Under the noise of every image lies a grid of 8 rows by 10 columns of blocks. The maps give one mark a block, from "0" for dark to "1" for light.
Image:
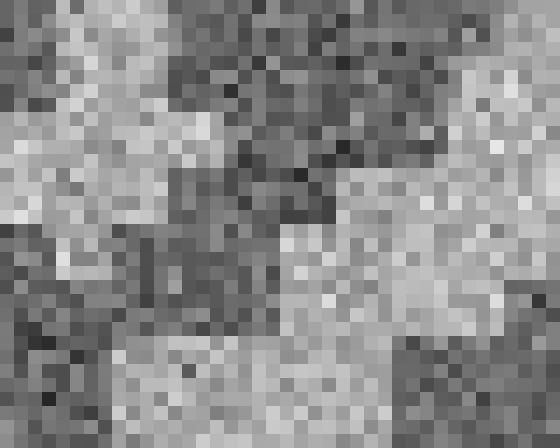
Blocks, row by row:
0110000001
0110000011
1111000011
1110001111
0100011111
0000011110
0011111000
0011111000
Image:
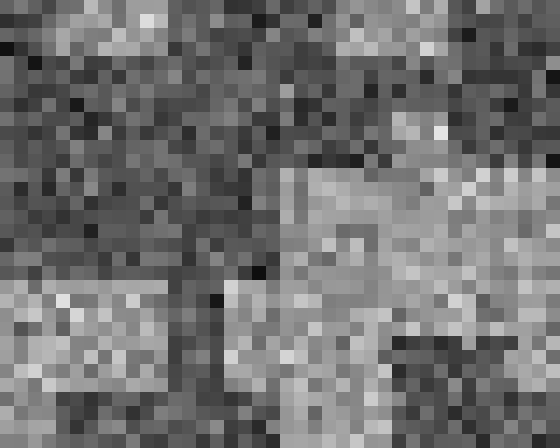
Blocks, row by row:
0110001100
0000000000
0000000100
0000011111
0000011111
1110111111
1110111001
1000011000
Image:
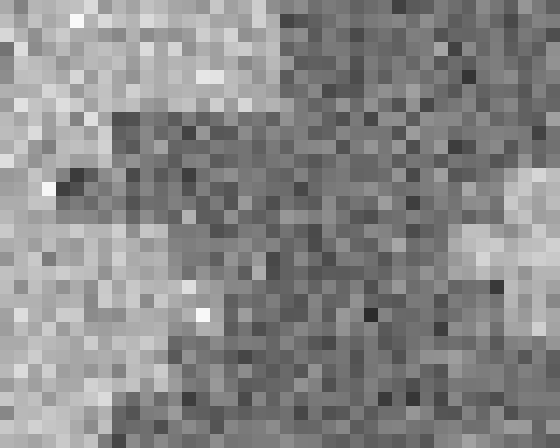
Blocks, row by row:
1111100000
1111100000
1100000000
1000000001
1110000011
1111000001
1110000000
1100000000
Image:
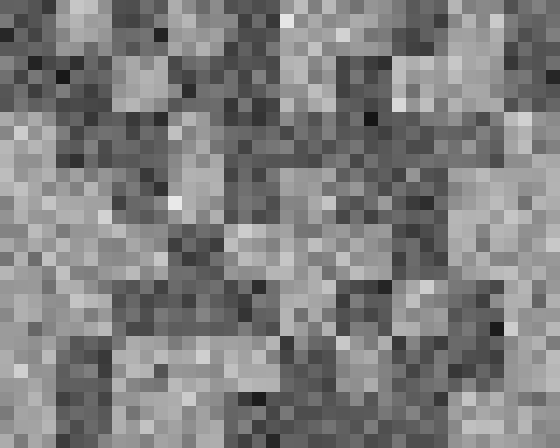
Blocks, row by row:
0101011010
0010010110
1001000001
1101010011
1110111011
1100010101
1011101001
1011000011
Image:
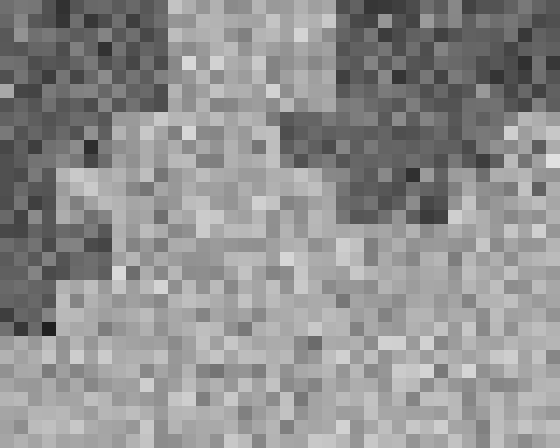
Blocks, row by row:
0001110000
0001110000
0011100001
0111110011
0011111111
0111111111
1111111111
1111111111
